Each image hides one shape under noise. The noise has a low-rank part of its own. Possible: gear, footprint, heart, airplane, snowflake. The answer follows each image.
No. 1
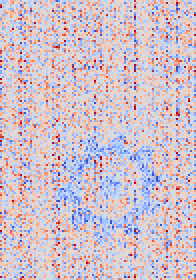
blue gear
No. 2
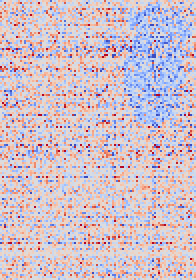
blue footprint, top right
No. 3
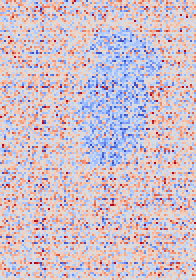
blue footprint
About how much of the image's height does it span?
half
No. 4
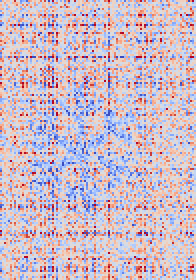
blue snowflake
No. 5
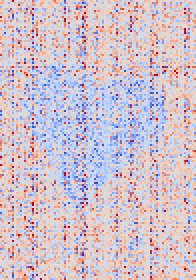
blue heart
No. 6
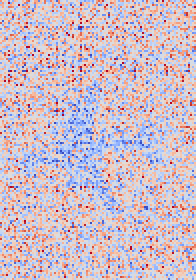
blue airplane
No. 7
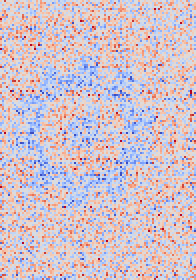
blue gear
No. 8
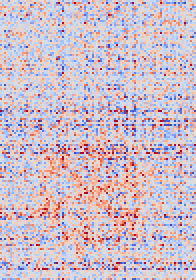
red snowflake
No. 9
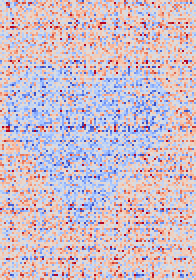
blue heart
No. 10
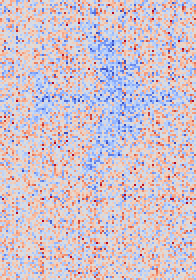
blue airplane
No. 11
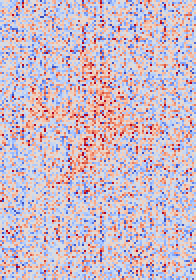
red airplane
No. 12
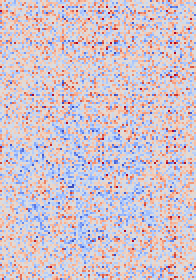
blue snowflake
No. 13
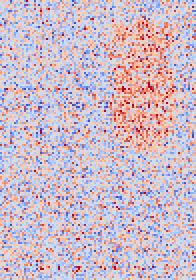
red footprint
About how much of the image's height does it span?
half
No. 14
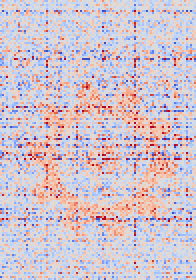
red gear
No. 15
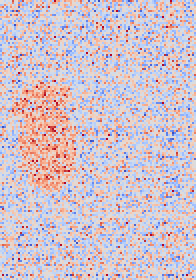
red footprint, middle left
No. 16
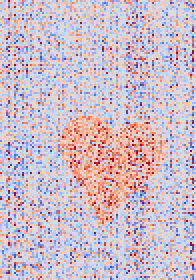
red heart
